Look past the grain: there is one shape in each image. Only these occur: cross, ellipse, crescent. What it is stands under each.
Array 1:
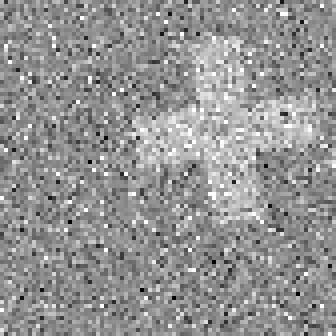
cross
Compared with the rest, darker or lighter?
lighter
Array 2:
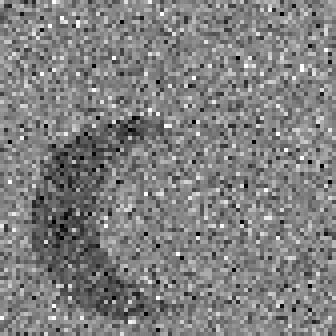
crescent
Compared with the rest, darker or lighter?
darker
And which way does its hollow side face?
right
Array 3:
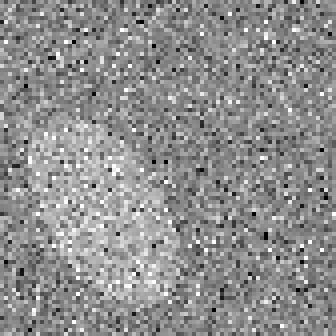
ellipse
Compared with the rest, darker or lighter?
lighter
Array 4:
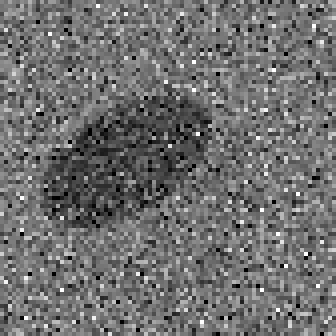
ellipse
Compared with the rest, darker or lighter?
darker
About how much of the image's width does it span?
half
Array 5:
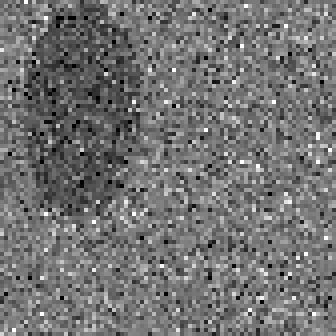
ellipse
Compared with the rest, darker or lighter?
darker
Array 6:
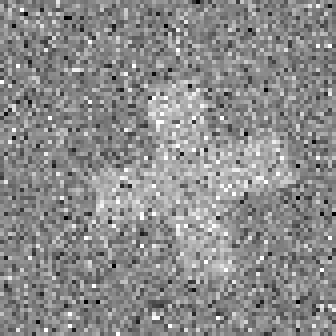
cross
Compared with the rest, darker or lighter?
lighter
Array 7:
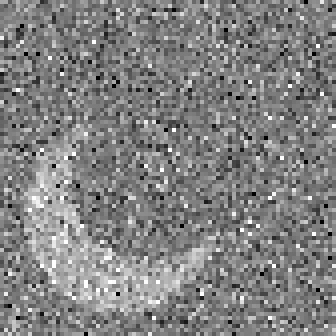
crescent
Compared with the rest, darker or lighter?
lighter
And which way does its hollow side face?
up and right
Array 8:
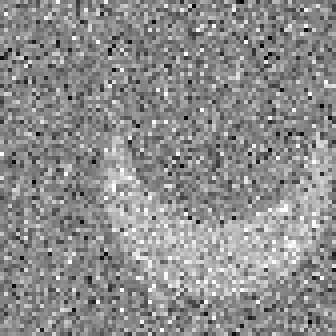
crescent
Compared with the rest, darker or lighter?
lighter
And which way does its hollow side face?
up
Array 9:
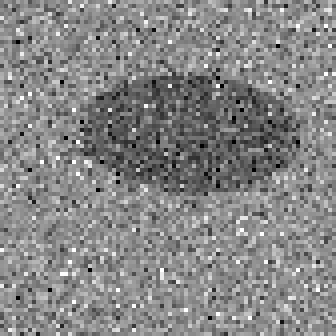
ellipse
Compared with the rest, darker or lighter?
darker
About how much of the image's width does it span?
two thirds
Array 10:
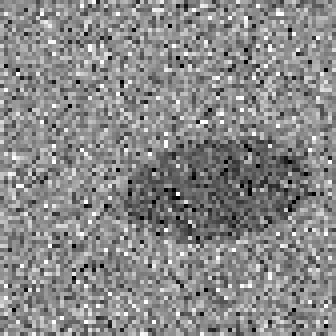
ellipse
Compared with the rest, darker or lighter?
darker
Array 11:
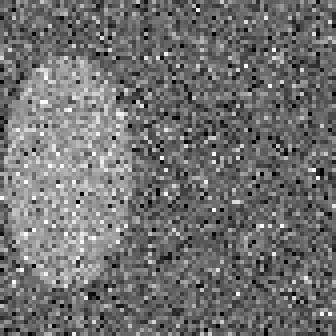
ellipse
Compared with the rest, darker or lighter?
lighter
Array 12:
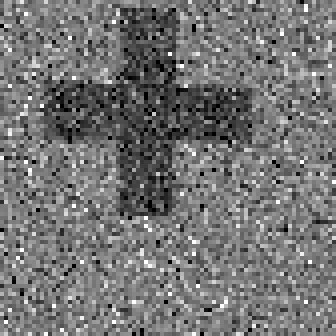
cross
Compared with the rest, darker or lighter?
darker
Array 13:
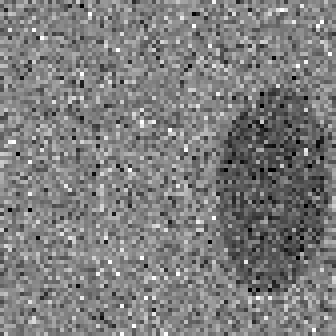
ellipse
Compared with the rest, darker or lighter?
darker
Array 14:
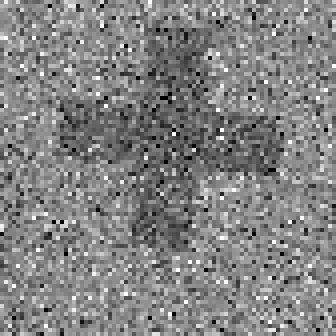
cross
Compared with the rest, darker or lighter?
darker
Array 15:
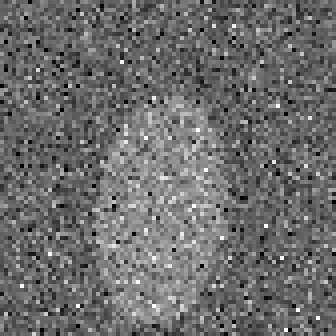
ellipse
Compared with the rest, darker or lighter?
lighter
